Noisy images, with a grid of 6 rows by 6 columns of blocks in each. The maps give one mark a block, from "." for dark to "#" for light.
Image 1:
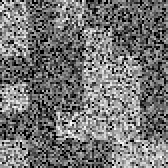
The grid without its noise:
# . # . . .
# . . # . .
. . . # # .
# . . # # .
. . # # # .
# . . . # #
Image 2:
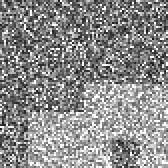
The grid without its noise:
. . . . . .
. . . . . .
. . . . . .
. . . # # #
. # # # # #
. # # # . #
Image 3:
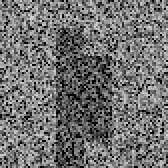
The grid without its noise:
# # # # # #
# # . # # #
# # . . # #
# # . . # #
# # . . # #
# # . # # #
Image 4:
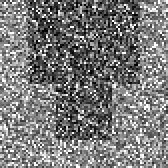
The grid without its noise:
# . . . . #
# . . . . #
# . . . . #
# # . . # #
# # . . # #
# # # # # #
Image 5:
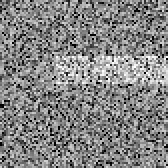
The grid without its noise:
. . . . . .
. . . . . .
. . # # # #
. . . . . .
. . . . . .
. . . . . .
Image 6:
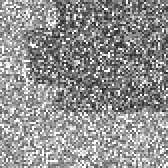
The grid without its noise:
# # . . . .
# . . . . .
# . . . . .
# # . . . .
# # # # # #
# # # # # #
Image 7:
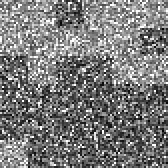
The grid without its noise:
# # . # # #
# # # # # .
. # . . # #
. . . . . .
. . . . . .
# . . . . .
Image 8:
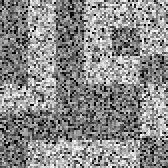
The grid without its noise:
. # . # # #
. # . # . #
. # . # # .
# # . . . #
. . . . . #
. # # # # .
